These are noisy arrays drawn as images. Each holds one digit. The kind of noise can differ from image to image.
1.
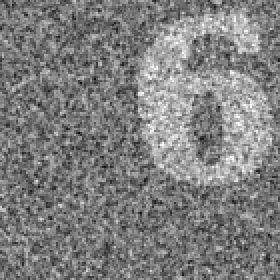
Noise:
blotchy
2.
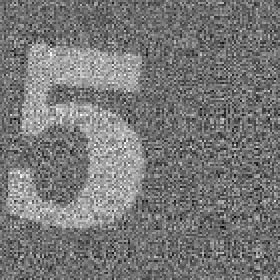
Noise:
low rank plus noise
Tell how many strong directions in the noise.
three or four
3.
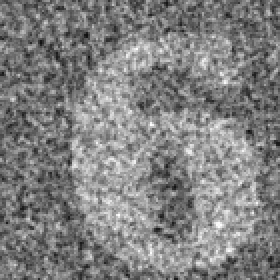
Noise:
blotchy
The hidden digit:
6
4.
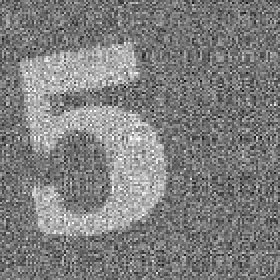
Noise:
low rank plus noise
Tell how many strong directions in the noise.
three or four
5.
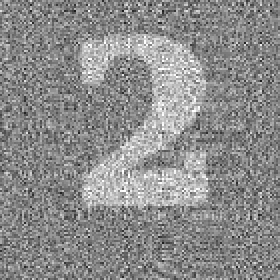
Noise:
low rank plus noise
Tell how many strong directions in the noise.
three or four
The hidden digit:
2
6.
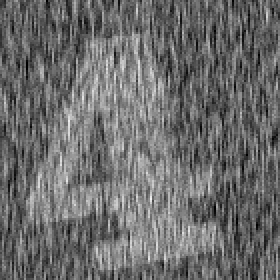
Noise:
streaked along the columns
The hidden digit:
4
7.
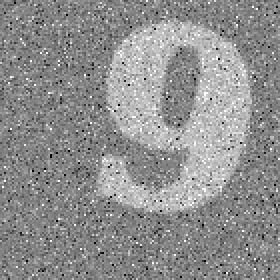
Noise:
heavy tails
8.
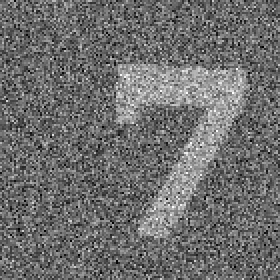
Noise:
independent entries
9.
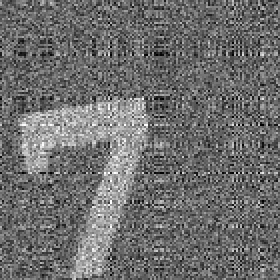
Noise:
low rank plus noise
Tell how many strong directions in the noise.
one
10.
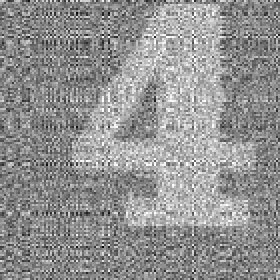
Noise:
low rank plus noise
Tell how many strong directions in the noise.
one
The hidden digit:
4
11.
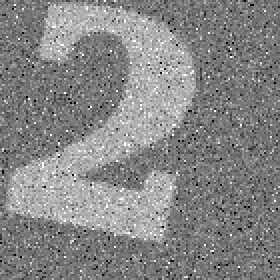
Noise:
heavy tails
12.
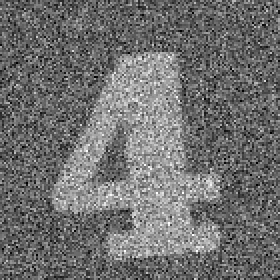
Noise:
independent entries
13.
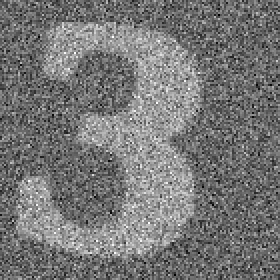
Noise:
independent entries
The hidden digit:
3
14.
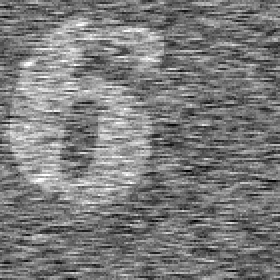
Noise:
streaked along the rows
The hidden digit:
6
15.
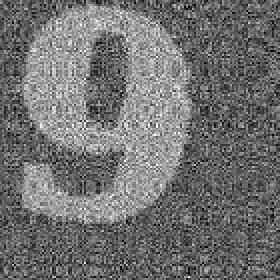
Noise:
low rank plus noise
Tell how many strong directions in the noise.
three or four
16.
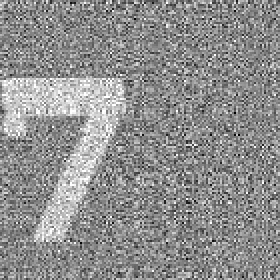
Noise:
low rank plus noise
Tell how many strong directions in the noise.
two
